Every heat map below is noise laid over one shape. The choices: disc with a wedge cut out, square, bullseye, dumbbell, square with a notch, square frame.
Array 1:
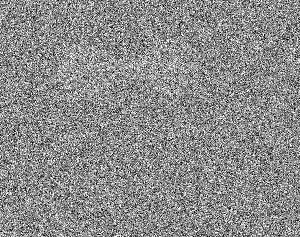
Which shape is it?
dumbbell
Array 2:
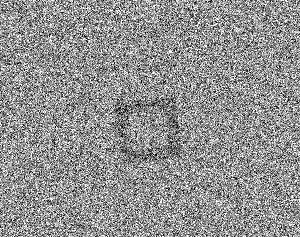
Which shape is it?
square frame
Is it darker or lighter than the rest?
darker
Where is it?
centre
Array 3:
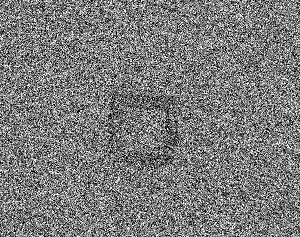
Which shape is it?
square frame
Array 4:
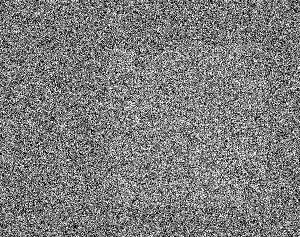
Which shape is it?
square
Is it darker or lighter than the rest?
lighter
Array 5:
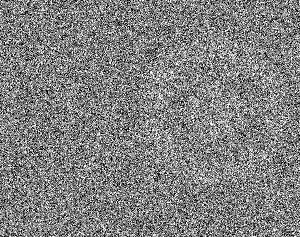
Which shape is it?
bullseye
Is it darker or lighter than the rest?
lighter
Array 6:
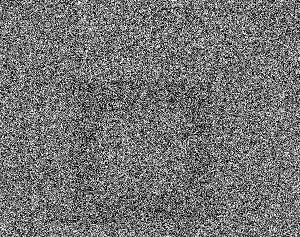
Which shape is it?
square frame
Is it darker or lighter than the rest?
darker
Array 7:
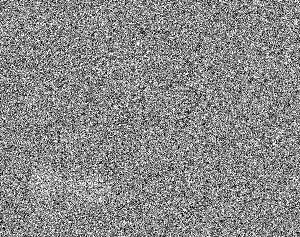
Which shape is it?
dumbbell
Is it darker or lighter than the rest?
lighter
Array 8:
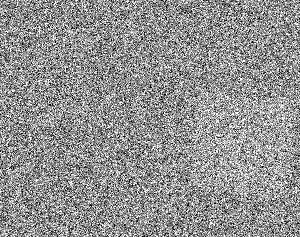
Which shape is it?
square
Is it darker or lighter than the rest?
lighter
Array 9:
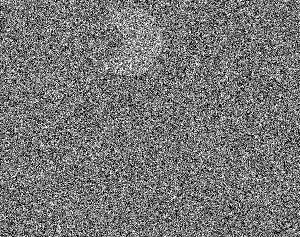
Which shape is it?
disc with a wedge cut out
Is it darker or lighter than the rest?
lighter
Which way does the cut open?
left
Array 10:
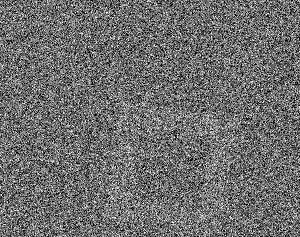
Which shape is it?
square frame
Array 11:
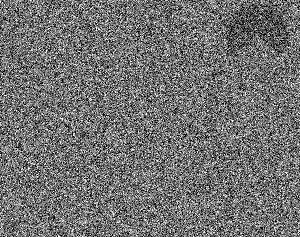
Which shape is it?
disc with a wedge cut out
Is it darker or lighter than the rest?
darker
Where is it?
top right
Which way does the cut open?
down
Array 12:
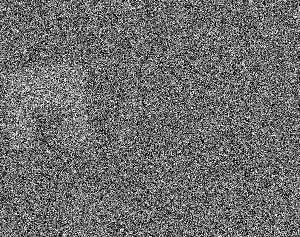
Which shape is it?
square with a notch
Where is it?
middle left
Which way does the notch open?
down
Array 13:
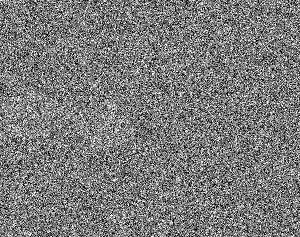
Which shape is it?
dumbbell
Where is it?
middle left
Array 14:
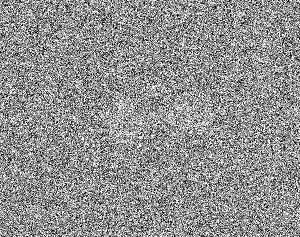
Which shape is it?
dumbbell
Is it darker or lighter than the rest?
lighter
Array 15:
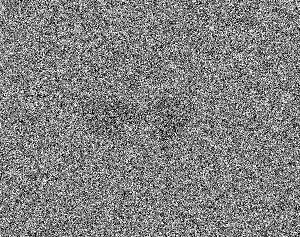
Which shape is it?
dumbbell
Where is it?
centre
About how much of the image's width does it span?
a third
